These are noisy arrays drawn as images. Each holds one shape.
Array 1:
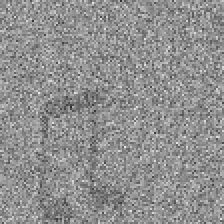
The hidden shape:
pair of musical notes
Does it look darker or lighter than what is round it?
darker
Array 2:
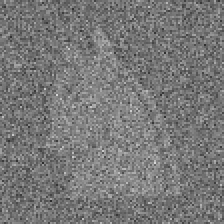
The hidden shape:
chess knight
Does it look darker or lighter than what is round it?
lighter
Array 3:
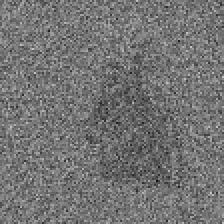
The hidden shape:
chess knight
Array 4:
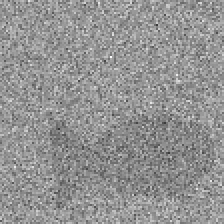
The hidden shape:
fish
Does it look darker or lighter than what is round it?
darker
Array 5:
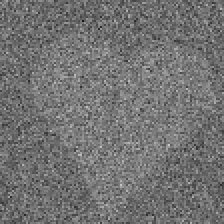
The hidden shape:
heart
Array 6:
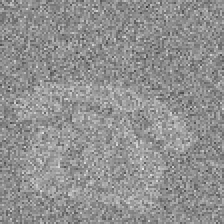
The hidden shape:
telephone
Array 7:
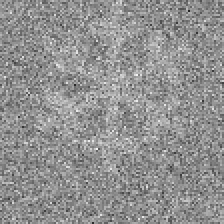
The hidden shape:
snowflake
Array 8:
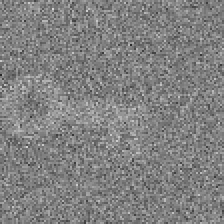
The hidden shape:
key
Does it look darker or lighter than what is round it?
lighter
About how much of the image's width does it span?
two thirds
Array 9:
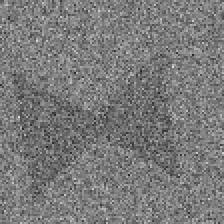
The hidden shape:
bow tie
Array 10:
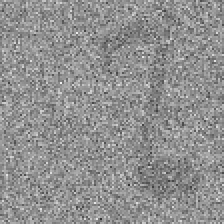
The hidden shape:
musical note
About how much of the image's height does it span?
nearly all
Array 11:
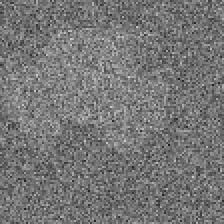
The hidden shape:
car
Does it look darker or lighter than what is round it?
lighter
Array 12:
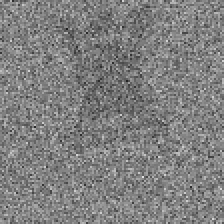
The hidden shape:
chess rook
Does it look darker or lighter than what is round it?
darker
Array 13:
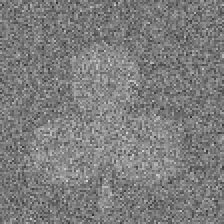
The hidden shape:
club
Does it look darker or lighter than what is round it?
lighter
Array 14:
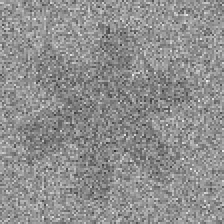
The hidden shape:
asterisk
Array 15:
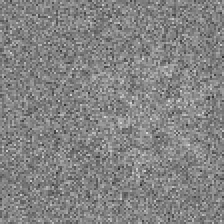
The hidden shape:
snowflake
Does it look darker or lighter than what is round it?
lighter
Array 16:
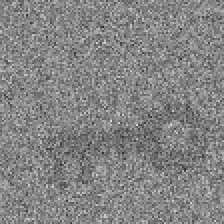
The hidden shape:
key
